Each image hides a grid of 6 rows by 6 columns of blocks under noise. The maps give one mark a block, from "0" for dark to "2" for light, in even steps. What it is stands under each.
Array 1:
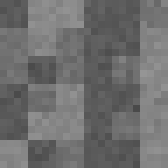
022001
121002
101012
012002
022012
201002
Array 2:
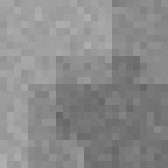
222211
222211
221101
210000
210000
211000
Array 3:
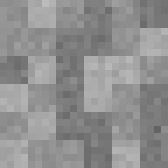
121010
110012
020221
210210
120010
211020
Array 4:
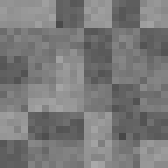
220202
111010
012011
122101
200200
011212
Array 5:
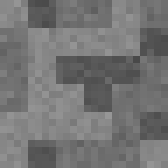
201121
122220
120001
122011
222210
201112
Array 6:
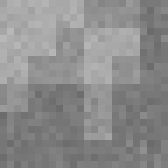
222110
221220
211210
100100
000100
000000
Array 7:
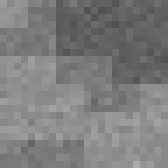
210000
110000
221100
222112
222222
111222
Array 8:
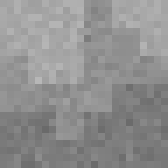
222122
222112
122111
111100
001000
000000
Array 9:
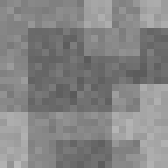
111212
100110
100000
100012
211122
210012
